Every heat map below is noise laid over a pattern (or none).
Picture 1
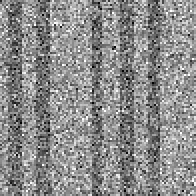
bands of columns
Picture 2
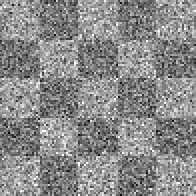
a checkerboard
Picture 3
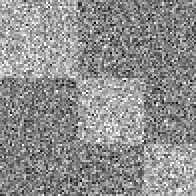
blocks along the diagonal
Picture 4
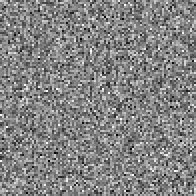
only noise
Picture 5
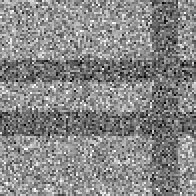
bands of rows crossing bands of columns
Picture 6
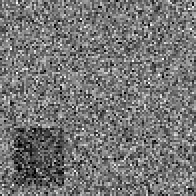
one block
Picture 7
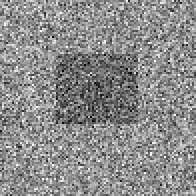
one block
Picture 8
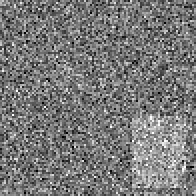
one block
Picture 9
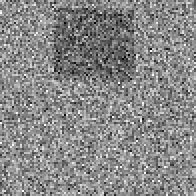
one block
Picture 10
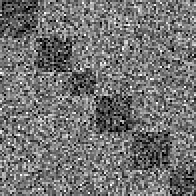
blocks along the diagonal
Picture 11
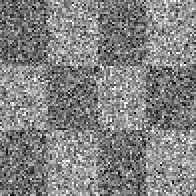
a checkerboard
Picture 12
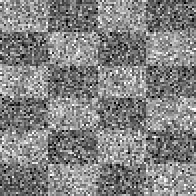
a checkerboard
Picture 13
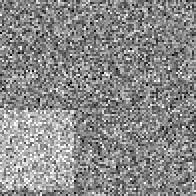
one block
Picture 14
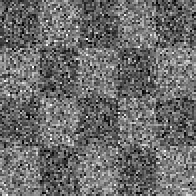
a checkerboard
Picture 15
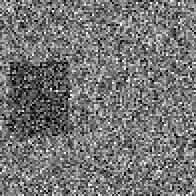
one block
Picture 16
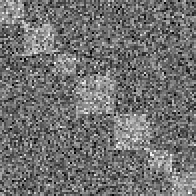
blocks along the diagonal
